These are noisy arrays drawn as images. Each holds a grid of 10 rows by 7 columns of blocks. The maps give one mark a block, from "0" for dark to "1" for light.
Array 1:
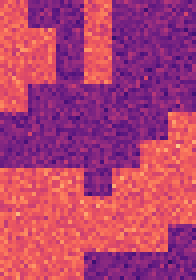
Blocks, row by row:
1 0 0 1 0 0 0
1 1 0 1 0 0 0
1 1 0 1 0 0 0
1 0 0 0 0 0 0
0 0 0 0 0 0 1
0 0 0 0 0 1 1
1 1 1 0 1 1 1
1 1 1 1 1 1 1
1 1 1 1 1 1 0
1 1 1 0 0 0 0
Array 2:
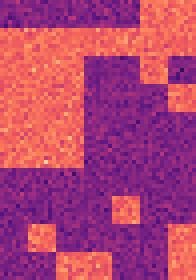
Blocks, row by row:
0 0 0 0 0 1 1
1 1 1 1 1 1 1
1 1 1 0 0 1 0
1 1 1 0 0 0 1
1 1 1 0 0 0 0
1 1 1 0 0 0 0
0 0 0 0 0 0 0
0 0 0 0 1 0 0
0 1 0 0 0 0 1
0 0 1 1 0 0 1
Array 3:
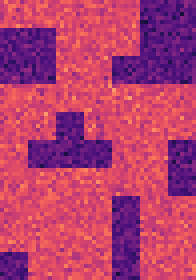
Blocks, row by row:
1 1 1 1 1 0 0
0 0 1 1 1 0 0
0 0 1 1 0 0 0
1 1 1 1 1 1 1
1 1 0 1 1 1 1
1 0 0 0 1 1 0
1 1 1 1 1 1 0
1 1 1 1 0 1 1
1 1 1 1 0 1 1
0 1 1 1 0 1 1
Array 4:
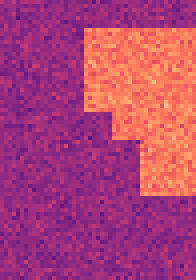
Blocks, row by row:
0 0 0 0 0 0 0
0 0 0 1 1 1 1
0 0 0 1 1 1 1
0 0 0 1 1 1 1
0 0 0 0 1 1 1
0 0 0 0 0 1 1
0 0 0 0 0 1 1
0 0 0 0 0 0 0
0 0 0 0 0 0 0
0 0 0 0 0 0 0
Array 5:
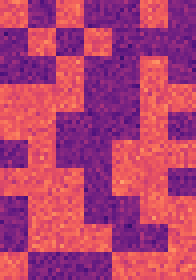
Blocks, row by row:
1 0 1 0 0 1 0
0 1 0 1 0 0 0
0 0 1 0 0 1 0
1 1 1 0 0 1 1
1 1 0 0 0 1 0
0 1 0 0 1 1 1
1 1 1 0 1 1 0
0 1 1 0 0 1 1
0 1 1 1 0 0 1
1 0 0 0 1 1 1
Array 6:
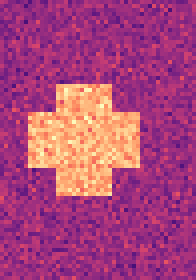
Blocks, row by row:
0 0 0 0 0 0 0
0 0 0 0 0 0 0
0 0 0 0 0 0 0
0 0 1 1 0 0 0
0 1 1 1 1 0 0
0 1 1 1 1 0 0
0 0 1 1 0 0 0
0 0 0 0 0 0 0
0 0 0 0 0 0 0
0 0 0 0 0 0 0
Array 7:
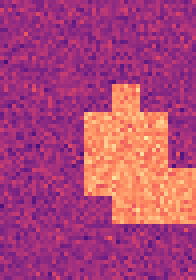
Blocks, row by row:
0 0 0 0 0 0 0
0 0 0 0 0 0 0
0 0 0 0 0 0 0
0 0 0 0 1 0 0
0 0 0 1 1 1 0
0 0 0 1 1 1 0
0 0 0 1 1 1 1
0 0 0 0 1 1 1
0 0 0 0 0 0 0
0 0 0 0 0 0 0
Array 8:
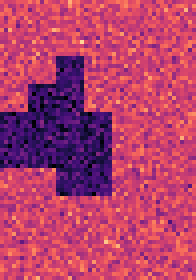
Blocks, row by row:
1 1 1 1 1 1 1
1 1 1 1 1 1 1
1 1 0 1 1 1 1
1 0 0 1 1 1 1
0 0 0 0 1 1 1
0 0 0 0 1 1 1
1 1 0 0 1 1 1
1 1 1 1 1 1 1
1 1 1 1 1 1 1
1 1 1 1 1 1 1
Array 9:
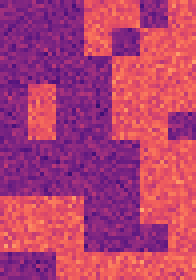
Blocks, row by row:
0 0 0 1 1 0 1
0 0 0 1 0 1 1
0 0 0 0 1 1 1
0 1 0 0 1 1 1
0 1 0 0 1 1 0
0 0 0 0 0 1 1
0 0 0 0 0 1 1
1 1 1 0 0 1 1
1 1 1 0 0 0 1
0 0 1 1 1 1 1
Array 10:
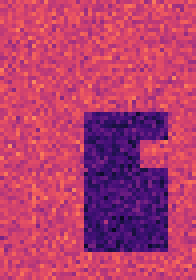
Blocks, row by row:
1 1 1 1 1 1 1
1 1 1 1 1 1 1
1 1 1 1 1 1 1
1 1 1 1 1 1 1
1 1 1 0 0 0 1
1 1 1 0 0 1 1
1 1 1 0 0 0 1
1 1 1 0 0 0 1
1 1 1 0 0 0 1
1 1 1 1 1 1 1
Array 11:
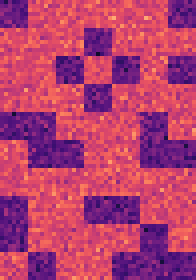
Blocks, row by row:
0 1 1 1 1 1 0
1 1 1 0 1 1 1
1 1 0 1 0 1 0
1 1 1 0 1 1 1
0 0 1 1 1 0 1
1 0 0 1 1 0 0
1 1 1 1 1 1 1
0 1 1 0 0 1 1
0 1 1 1 1 0 1
1 0 1 1 0 0 0
